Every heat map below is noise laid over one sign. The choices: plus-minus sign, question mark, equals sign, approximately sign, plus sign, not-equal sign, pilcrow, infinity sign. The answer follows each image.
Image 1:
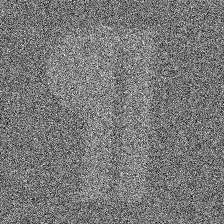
light pilcrow
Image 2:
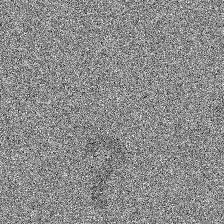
dark question mark, bottom middle
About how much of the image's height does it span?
a third
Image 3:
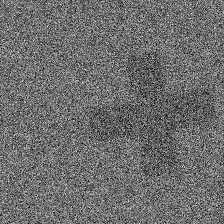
dark plus sign
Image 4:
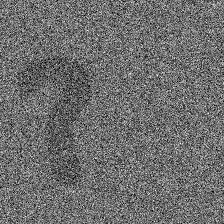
dark question mark
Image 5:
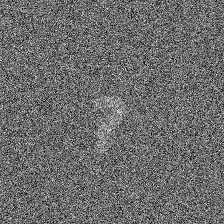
light question mark, centre
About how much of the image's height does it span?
a quarter
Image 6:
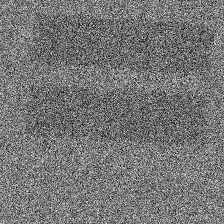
dark equals sign
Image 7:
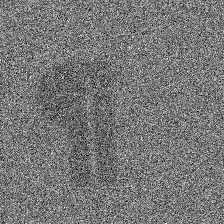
dark pilcrow
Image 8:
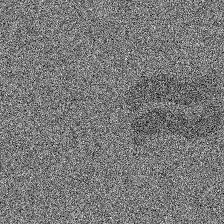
dark approximately sign, middle right
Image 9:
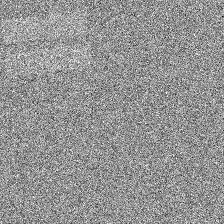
light equals sign, top left
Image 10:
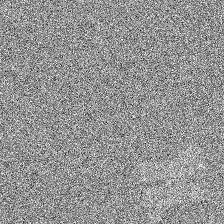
light not-equal sign, bottom right
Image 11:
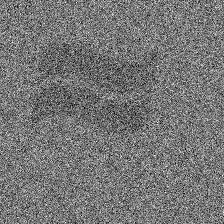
dark approximately sign
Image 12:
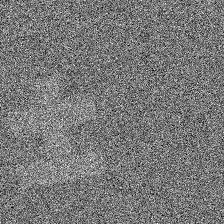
light plus-minus sign
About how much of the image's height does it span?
half
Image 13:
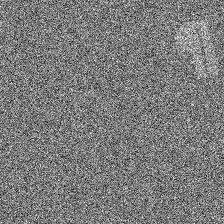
light pilcrow, top right
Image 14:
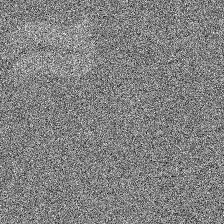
light approximately sign, top left
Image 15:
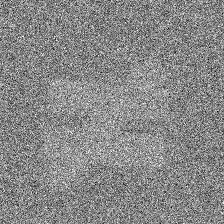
light not-equal sign
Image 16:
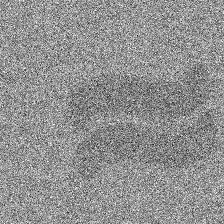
dark approximately sign
